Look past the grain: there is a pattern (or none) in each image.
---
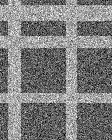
bands of rows crossing bands of columns
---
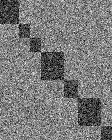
blocks along the diagonal
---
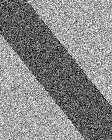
a diagonal band
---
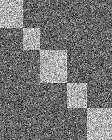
blocks along the diagonal
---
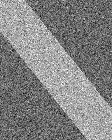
a diagonal band
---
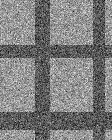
bands of rows crossing bands of columns
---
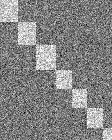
blocks along the diagonal
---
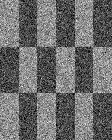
a checkerboard
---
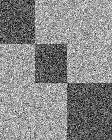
blocks along the diagonal
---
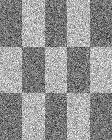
a checkerboard
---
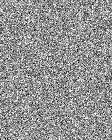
only noise
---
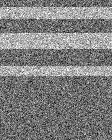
bands of rows
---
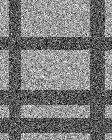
bands of rows crossing bands of columns
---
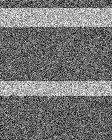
bands of rows
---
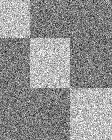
blocks along the diagonal
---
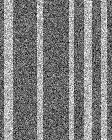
bands of columns
